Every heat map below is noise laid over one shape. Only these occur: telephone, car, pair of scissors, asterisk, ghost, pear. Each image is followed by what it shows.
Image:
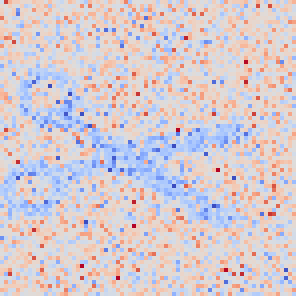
pair of scissors
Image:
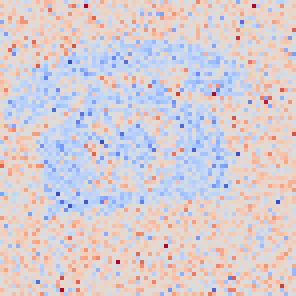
telephone
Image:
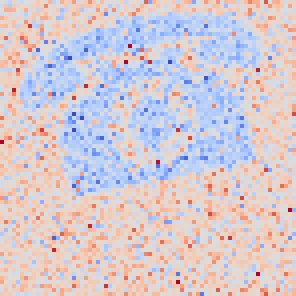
telephone
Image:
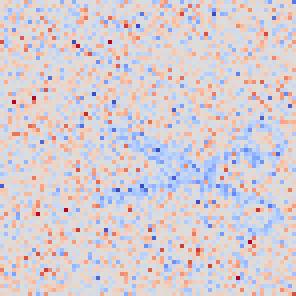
pair of scissors
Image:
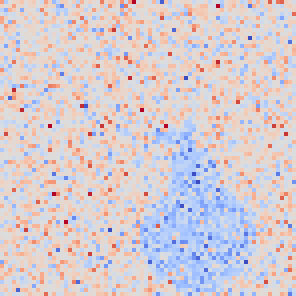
pear
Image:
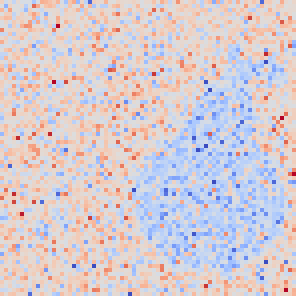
pear
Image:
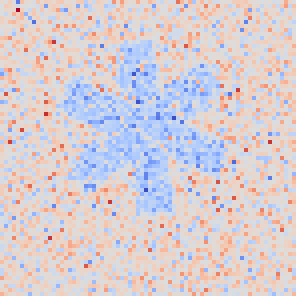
asterisk
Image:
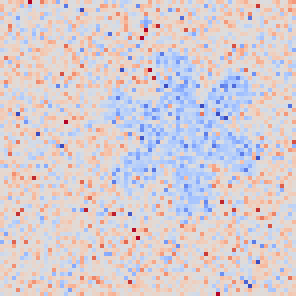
asterisk
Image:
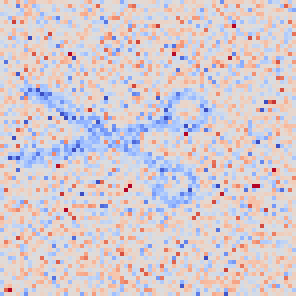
pair of scissors
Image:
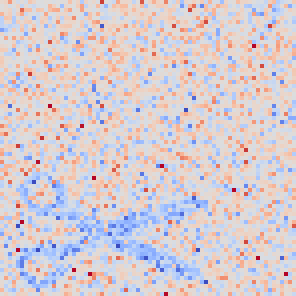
pair of scissors
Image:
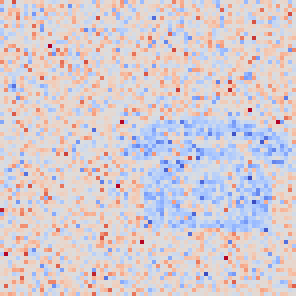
telephone
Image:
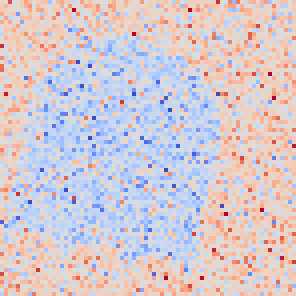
ghost
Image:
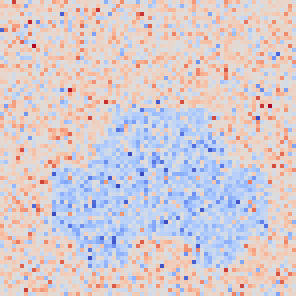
car
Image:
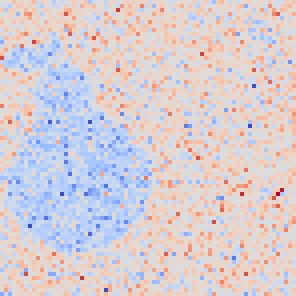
pear
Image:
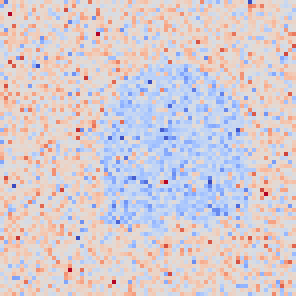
ghost
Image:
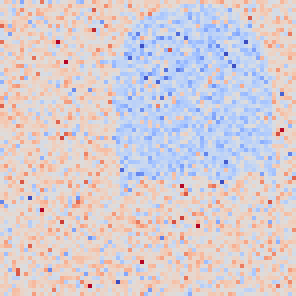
ghost
